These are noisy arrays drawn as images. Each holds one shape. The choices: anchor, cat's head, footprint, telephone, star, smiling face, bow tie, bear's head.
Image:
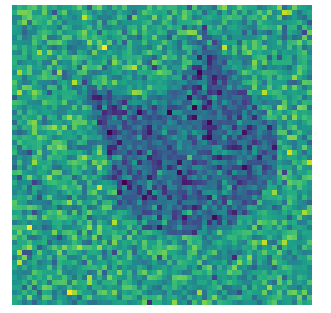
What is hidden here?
dark cat's head
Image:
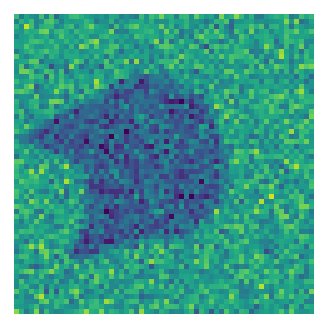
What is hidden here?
dark cat's head
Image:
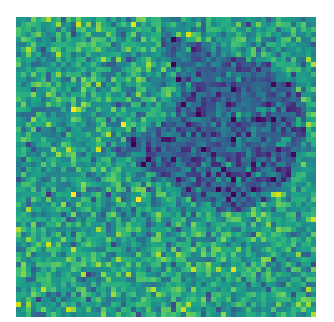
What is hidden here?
dark cat's head
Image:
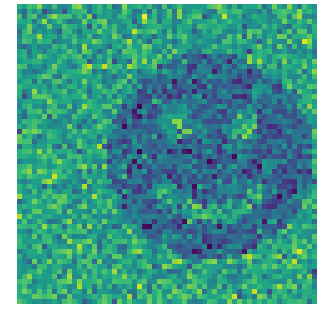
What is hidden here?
dark smiling face
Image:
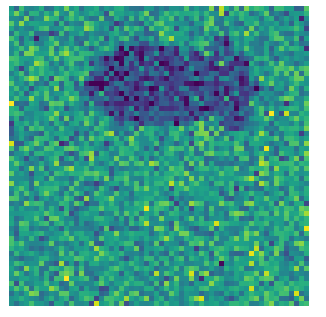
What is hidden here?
dark footprint
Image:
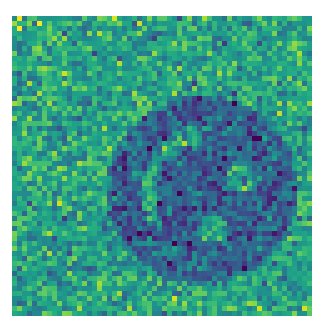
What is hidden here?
dark smiling face
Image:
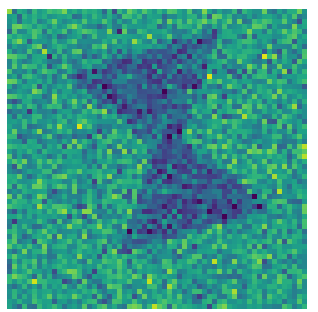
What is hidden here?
dark bow tie
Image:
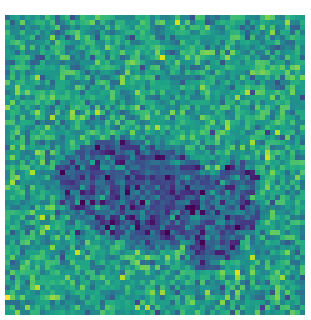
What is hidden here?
dark footprint
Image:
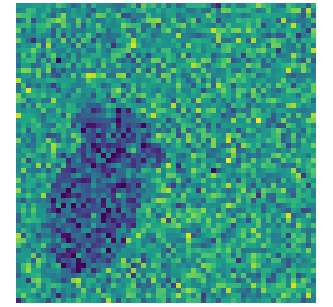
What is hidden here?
dark footprint
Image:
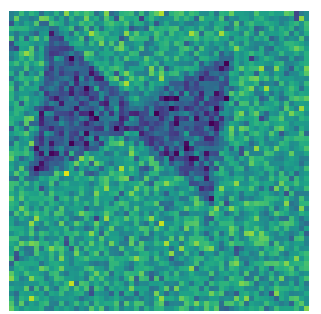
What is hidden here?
dark bow tie
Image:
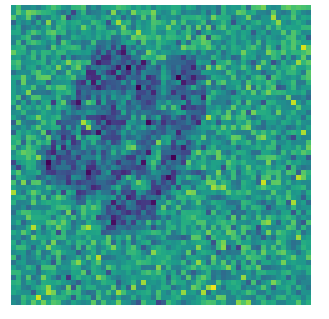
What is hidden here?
dark telephone
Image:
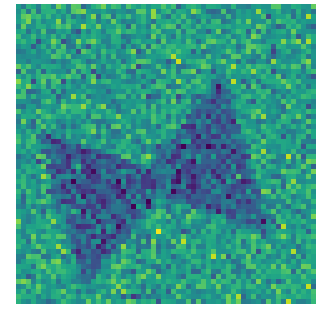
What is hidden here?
dark bow tie
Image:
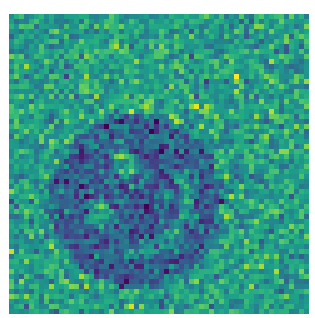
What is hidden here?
dark smiling face
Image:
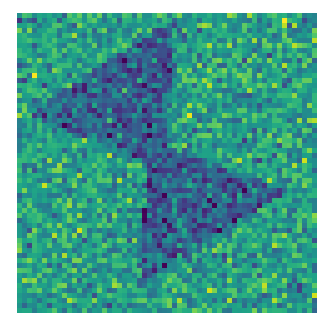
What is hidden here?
dark bow tie
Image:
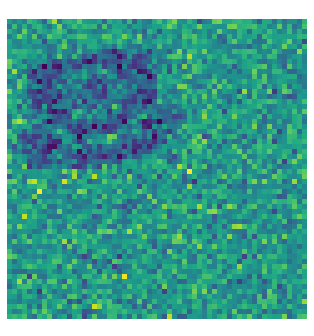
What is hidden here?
dark telephone
